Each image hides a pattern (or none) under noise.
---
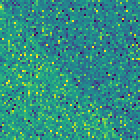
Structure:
a sharp edge
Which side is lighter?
bottom left
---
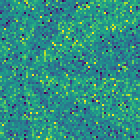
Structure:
spokes from one point
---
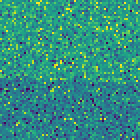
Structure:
a sharp edge
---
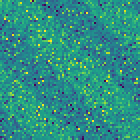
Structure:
diagonal stripes
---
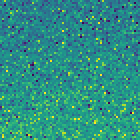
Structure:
a smooth slope
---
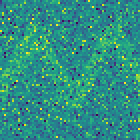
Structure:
a wavy band
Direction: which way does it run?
left to right
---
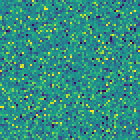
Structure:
only noise
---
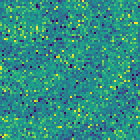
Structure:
rings round one point
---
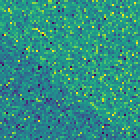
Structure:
a sharp edge
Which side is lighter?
top right
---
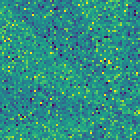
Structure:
spokes from one point
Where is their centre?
bottom right
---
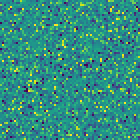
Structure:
only noise
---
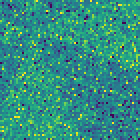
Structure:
spokes from one point
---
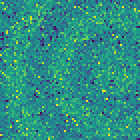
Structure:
rings round one point
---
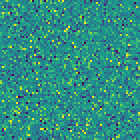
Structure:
only noise
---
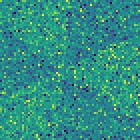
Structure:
spokes from one point
